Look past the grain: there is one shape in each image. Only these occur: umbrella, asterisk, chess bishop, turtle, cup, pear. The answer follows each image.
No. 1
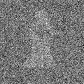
light chess bishop
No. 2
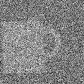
light cup
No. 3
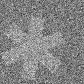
light asterisk
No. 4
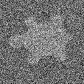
light turtle
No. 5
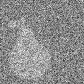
light pear
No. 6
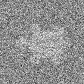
light turtle
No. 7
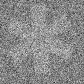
light asterisk
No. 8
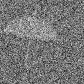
light umbrella
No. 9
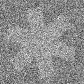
light asterisk
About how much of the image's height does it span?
nearly all
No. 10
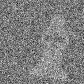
light chess bishop
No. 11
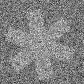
light asterisk
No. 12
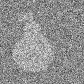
light pear
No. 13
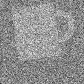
light cup
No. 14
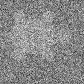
light turtle
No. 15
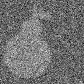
light pear
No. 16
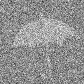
light umbrella
